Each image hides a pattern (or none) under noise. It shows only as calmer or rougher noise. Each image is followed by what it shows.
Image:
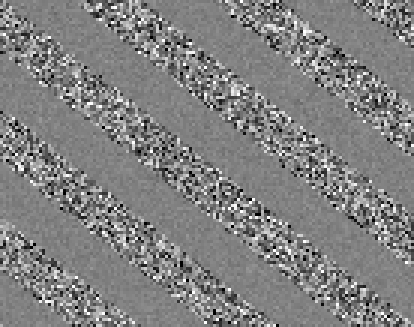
diagonal stripes
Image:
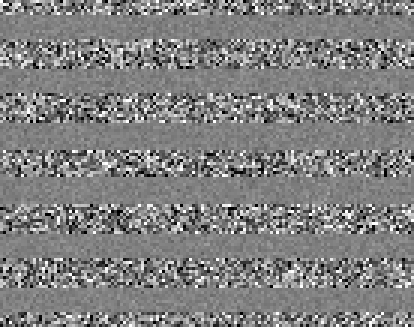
horizontal stripes
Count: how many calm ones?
6
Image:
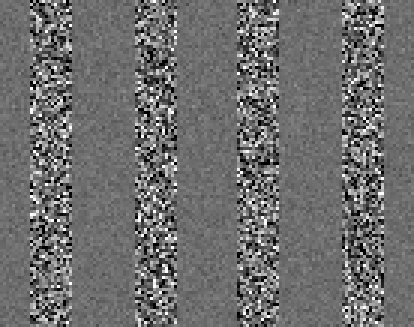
vertical stripes
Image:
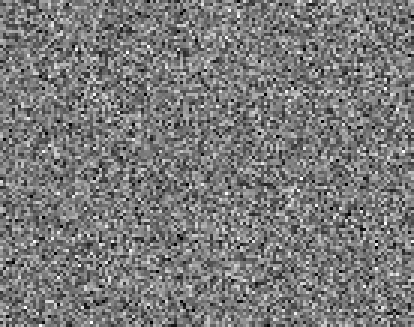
only noise
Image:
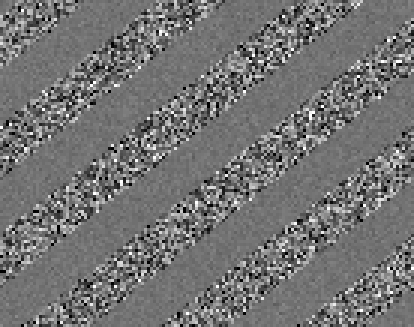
diagonal stripes
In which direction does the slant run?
bottom left to top right
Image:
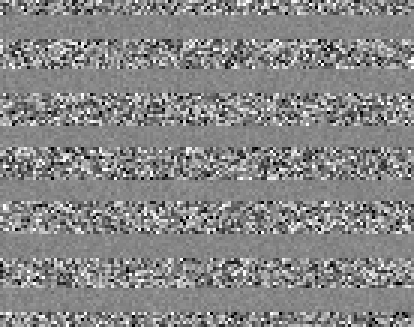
horizontal stripes
